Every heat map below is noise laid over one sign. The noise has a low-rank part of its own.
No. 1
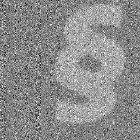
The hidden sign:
section sign
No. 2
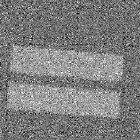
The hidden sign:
equals sign
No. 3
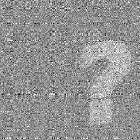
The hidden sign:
question mark
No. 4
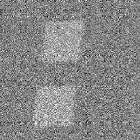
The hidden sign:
colon
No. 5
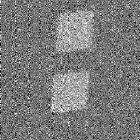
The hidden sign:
colon
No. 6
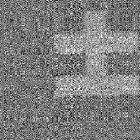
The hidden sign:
plus-minus sign
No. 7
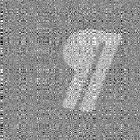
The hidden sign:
pilcrow
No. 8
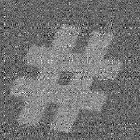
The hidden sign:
hash sign
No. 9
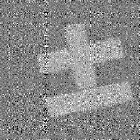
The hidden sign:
plus-minus sign
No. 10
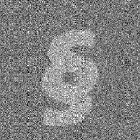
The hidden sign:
section sign
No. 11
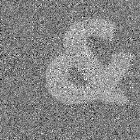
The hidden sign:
ampersand
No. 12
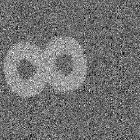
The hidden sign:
infinity sign
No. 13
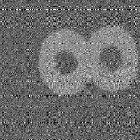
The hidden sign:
infinity sign
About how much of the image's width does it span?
two thirds
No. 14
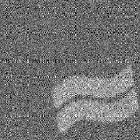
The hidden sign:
approximately sign
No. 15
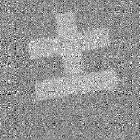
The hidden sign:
plus-minus sign
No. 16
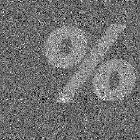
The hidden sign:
percent sign
